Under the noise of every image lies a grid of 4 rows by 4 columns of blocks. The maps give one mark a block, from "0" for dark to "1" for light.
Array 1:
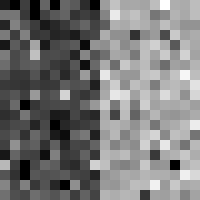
0011
0011
0011
0011
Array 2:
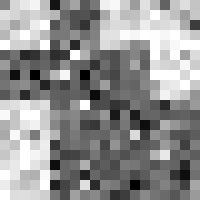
1011
0001
1000
1000
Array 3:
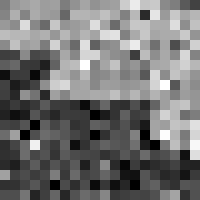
1111
0111
0001
0000
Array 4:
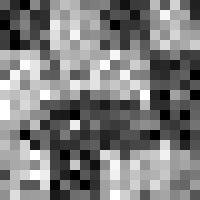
0101
1110
1000
1011
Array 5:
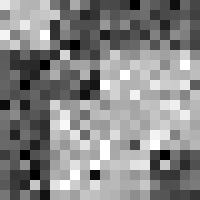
1000
0011
0111
0110
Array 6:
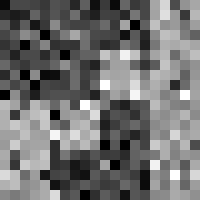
0001
0011
1101
1001
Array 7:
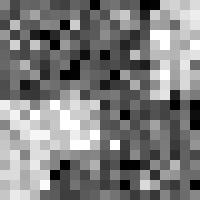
0001
0001
1100
1000
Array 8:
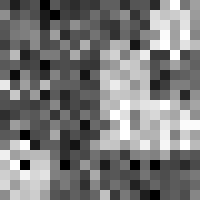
0001
0010
0011
1000
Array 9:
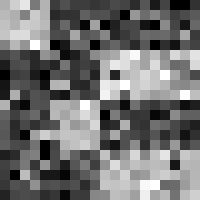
1000
0011
0100
0011
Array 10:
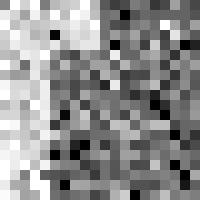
1100
1000
1000
1000
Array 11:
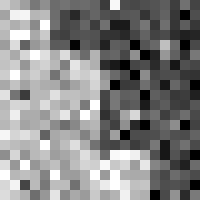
1000
1100
1100
1110
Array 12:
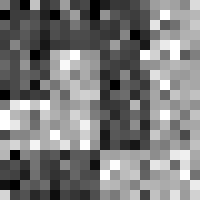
0001
0101
1101
0011
